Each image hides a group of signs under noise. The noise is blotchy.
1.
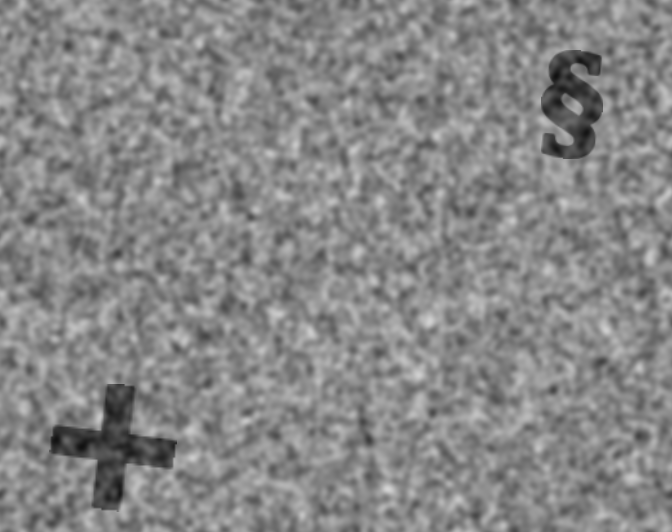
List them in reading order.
top right: dark section sign; bottom left: dark plus sign
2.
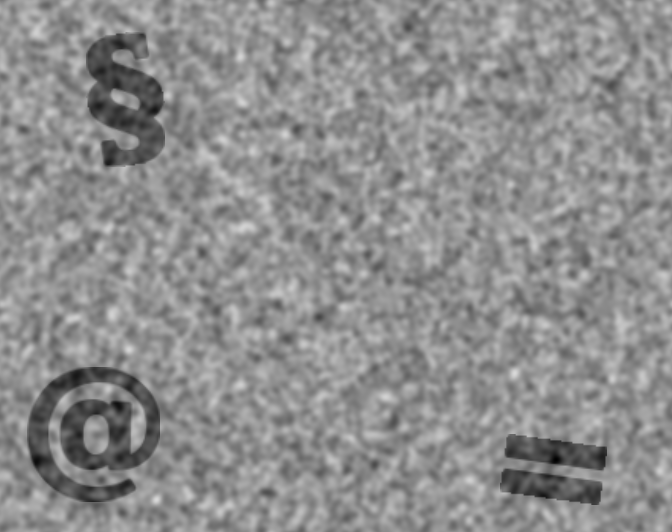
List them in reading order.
top left: dark section sign; bottom left: dark at sign; bottom right: dark equals sign
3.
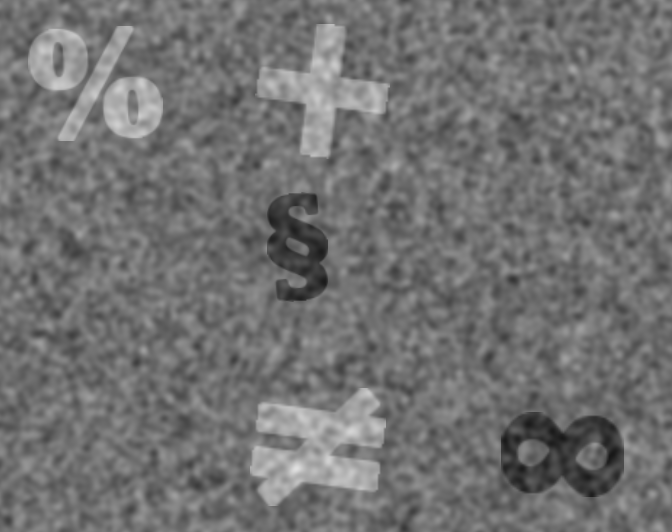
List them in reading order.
top left: light percent sign; top middle: light plus sign; centre: dark section sign; bottom middle: light not-equal sign; bottom right: dark infinity sign
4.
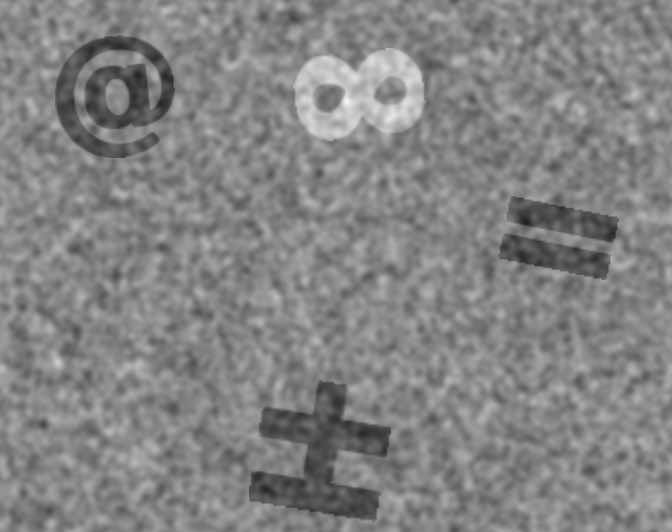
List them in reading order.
top left: dark at sign; top middle: light infinity sign; middle right: dark equals sign; bottom middle: dark plus-minus sign
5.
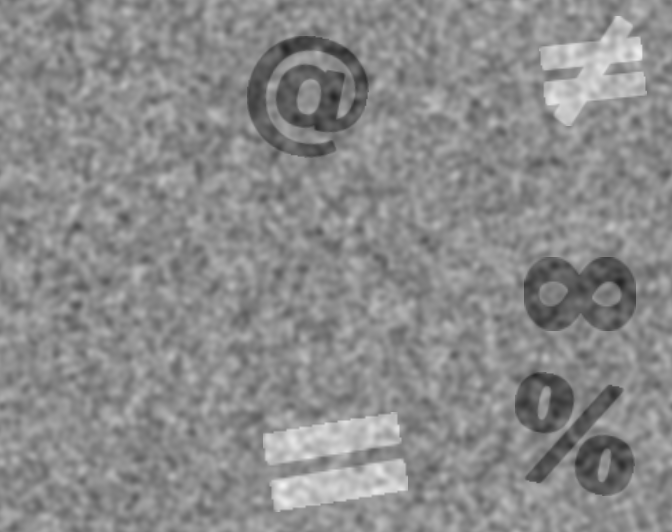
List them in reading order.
top middle: dark at sign; top right: light not-equal sign; middle right: dark infinity sign; bottom middle: light equals sign; bottom right: dark percent sign
